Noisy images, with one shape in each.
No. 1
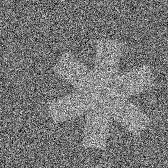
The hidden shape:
asterisk
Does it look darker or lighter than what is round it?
lighter
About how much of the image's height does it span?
two thirds
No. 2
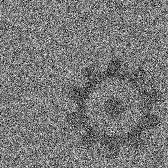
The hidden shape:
gear
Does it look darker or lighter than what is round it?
darker
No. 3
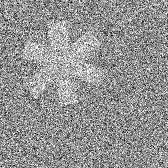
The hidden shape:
asterisk
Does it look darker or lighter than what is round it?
lighter
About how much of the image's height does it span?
half
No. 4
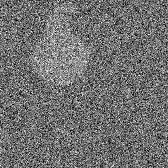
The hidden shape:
pear
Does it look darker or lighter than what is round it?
lighter
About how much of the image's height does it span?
half
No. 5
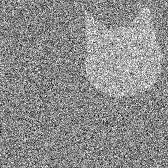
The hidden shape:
cat's head
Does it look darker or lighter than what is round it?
lighter
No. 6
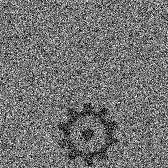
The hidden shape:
gear
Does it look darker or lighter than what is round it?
darker
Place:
bottom middle
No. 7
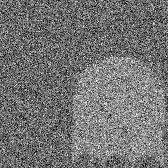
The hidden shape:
ghost
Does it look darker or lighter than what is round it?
lighter
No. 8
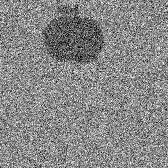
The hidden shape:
apple
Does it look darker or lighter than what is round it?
darker
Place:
top middle
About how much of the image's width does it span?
a third
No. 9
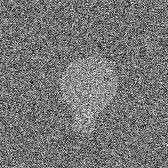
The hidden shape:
light bulb
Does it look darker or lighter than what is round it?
lighter
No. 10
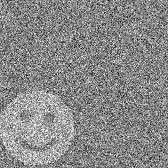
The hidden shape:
smiling face
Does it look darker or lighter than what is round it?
lighter
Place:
bottom left
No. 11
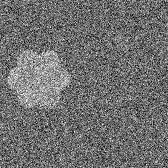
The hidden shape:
flower
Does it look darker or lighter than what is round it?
lighter
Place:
middle left
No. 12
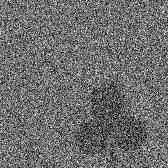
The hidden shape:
club
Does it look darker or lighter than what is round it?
darker
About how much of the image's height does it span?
half
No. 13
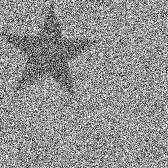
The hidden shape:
star
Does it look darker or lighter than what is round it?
darker
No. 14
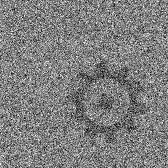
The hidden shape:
gear
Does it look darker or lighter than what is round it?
darker
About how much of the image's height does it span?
half
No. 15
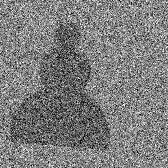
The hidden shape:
chess pawn
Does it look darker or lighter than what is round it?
darker
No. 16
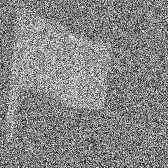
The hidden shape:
flag
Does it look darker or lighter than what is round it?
lighter
